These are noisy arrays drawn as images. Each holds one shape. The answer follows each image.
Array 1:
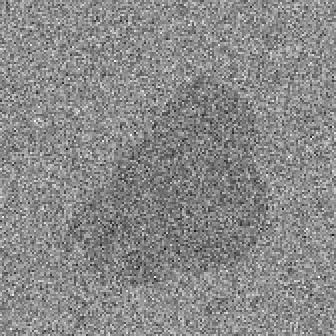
cloud
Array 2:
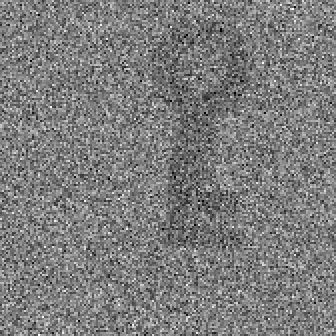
key
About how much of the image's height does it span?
two thirds
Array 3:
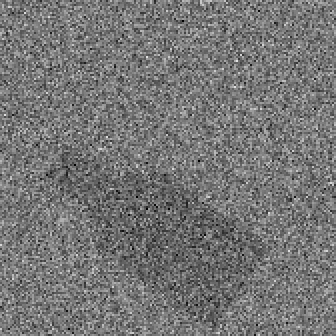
bottle
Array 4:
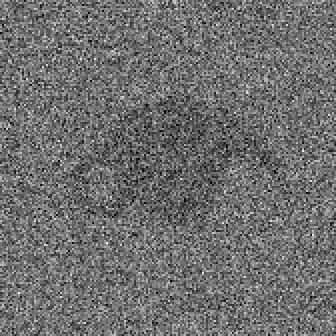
teapot
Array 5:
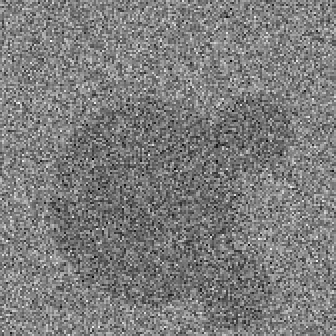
bear's head
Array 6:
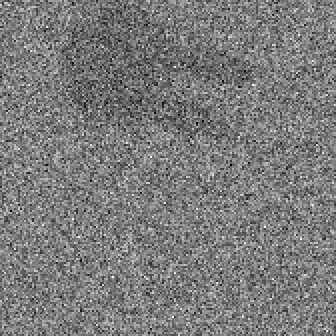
rabbit's head
